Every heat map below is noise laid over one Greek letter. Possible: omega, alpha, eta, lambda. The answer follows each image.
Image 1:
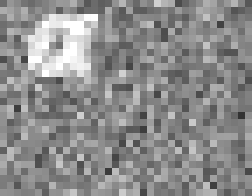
alpha
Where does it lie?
top left
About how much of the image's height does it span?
a third
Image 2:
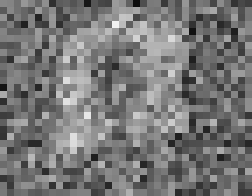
omega
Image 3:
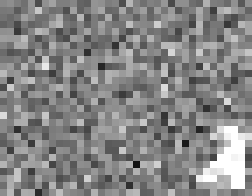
lambda
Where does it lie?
bottom right
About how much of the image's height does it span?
a third
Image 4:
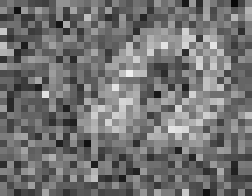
omega
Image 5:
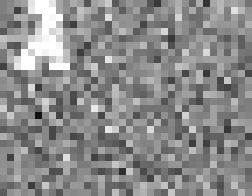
lambda
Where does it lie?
top left
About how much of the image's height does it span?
a third
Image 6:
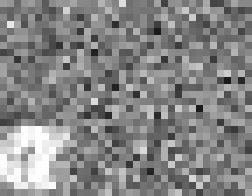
alpha
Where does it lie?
bottom left
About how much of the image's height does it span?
a third
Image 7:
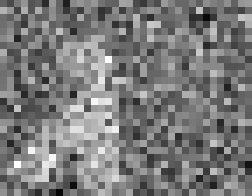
lambda
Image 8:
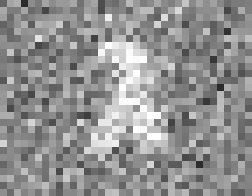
lambda
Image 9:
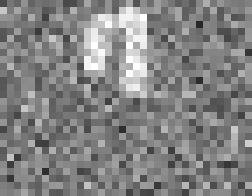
eta
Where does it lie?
top middle
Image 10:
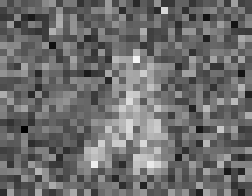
lambda
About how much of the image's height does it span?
two thirds
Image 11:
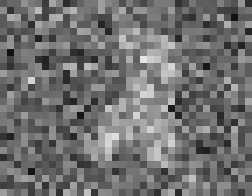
lambda
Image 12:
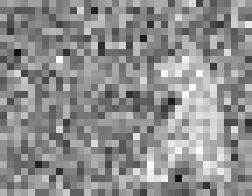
lambda
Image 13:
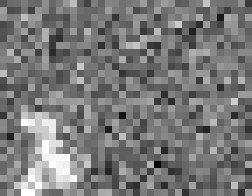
lambda
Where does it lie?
bottom left
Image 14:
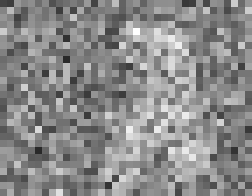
lambda
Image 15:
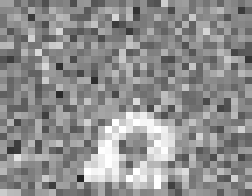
omega
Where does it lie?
bottom middle
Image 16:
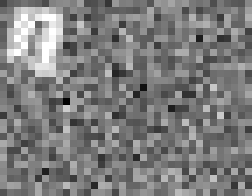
eta
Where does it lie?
top left
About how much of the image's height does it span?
a third
